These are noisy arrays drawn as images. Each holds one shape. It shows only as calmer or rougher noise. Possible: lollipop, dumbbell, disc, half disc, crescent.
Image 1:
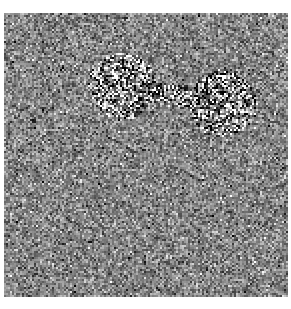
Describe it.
rough dumbbell
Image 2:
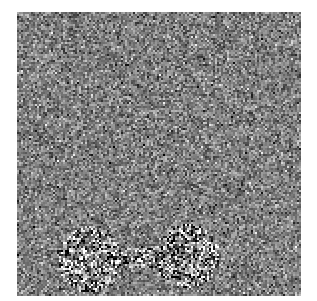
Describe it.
rough dumbbell
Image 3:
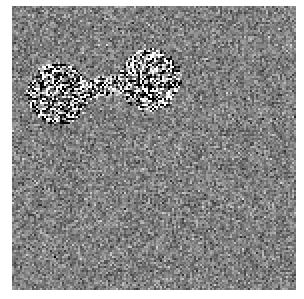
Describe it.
rough dumbbell
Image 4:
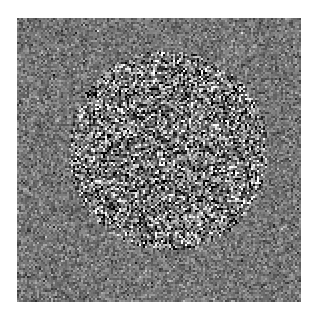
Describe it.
rough disc
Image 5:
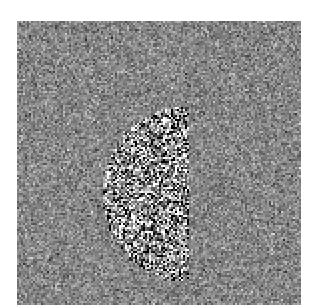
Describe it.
rough half disc
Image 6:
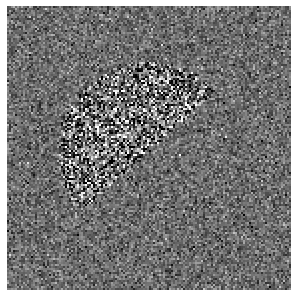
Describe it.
rough half disc
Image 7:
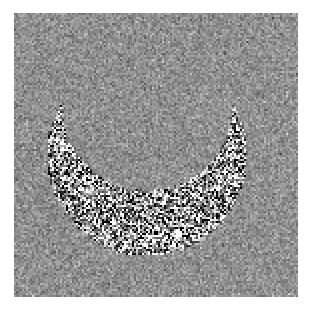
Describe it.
rough crescent
